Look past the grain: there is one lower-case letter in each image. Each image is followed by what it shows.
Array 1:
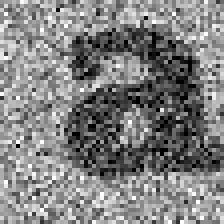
a
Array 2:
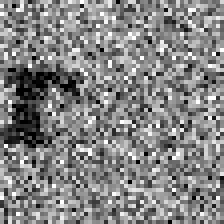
r
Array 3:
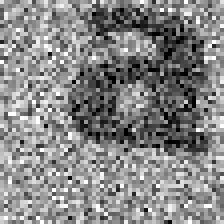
a
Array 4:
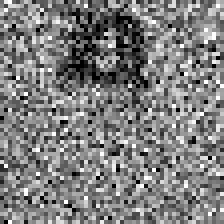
n
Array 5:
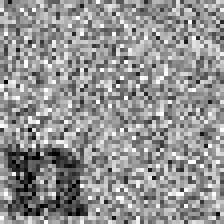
n
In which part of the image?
bottom left
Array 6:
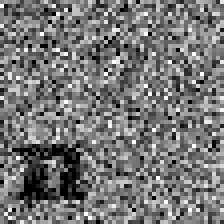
n
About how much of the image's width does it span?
a third
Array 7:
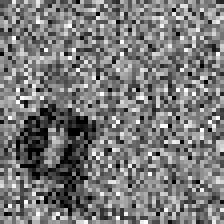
q
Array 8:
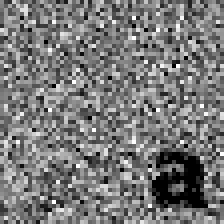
a
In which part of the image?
bottom right
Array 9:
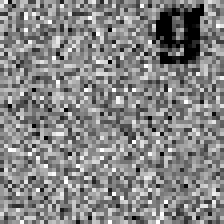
g
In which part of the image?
top right
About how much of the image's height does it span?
a quarter
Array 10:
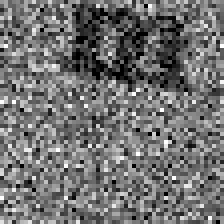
m
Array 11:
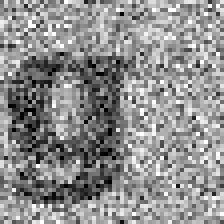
g
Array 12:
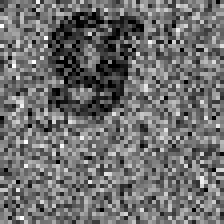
g
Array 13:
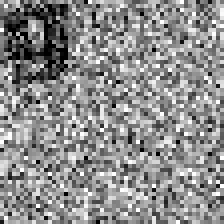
g
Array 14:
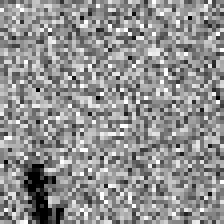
t
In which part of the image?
bottom left
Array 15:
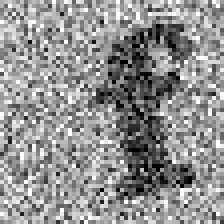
f
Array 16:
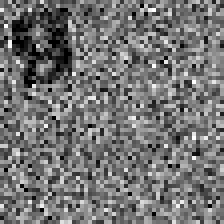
g
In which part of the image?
top left
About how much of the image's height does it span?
a third
